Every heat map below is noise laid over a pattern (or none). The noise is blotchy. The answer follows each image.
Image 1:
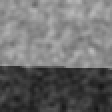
a sharp edge
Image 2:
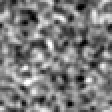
only noise
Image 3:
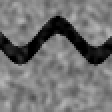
a wavy band
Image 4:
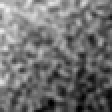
a smooth slope
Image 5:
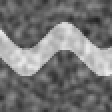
a wavy band
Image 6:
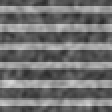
horizontal stripes
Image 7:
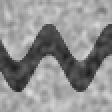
a wavy band
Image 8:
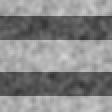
horizontal stripes
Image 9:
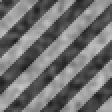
diagonal stripes
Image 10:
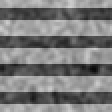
horizontal stripes
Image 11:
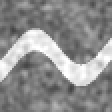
a wavy band
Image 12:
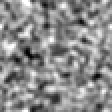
only noise
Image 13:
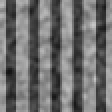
vertical stripes
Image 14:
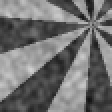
spokes from one point
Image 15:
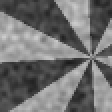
spokes from one point
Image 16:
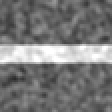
one horizontal stripe
